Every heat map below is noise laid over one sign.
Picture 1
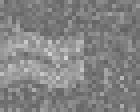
approximately sign
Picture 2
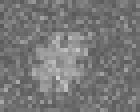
hash sign
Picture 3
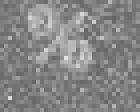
percent sign
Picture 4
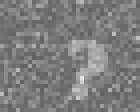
question mark
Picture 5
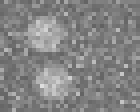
colon
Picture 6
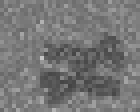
not-equal sign
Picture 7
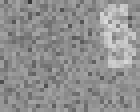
section sign
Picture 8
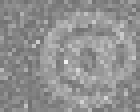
at sign
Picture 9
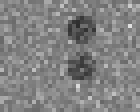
colon
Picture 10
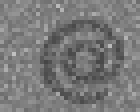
at sign
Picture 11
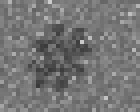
hash sign
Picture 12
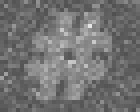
hash sign
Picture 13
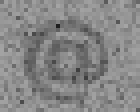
at sign
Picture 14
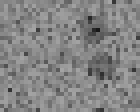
colon
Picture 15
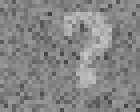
question mark
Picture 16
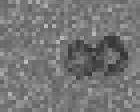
infinity sign
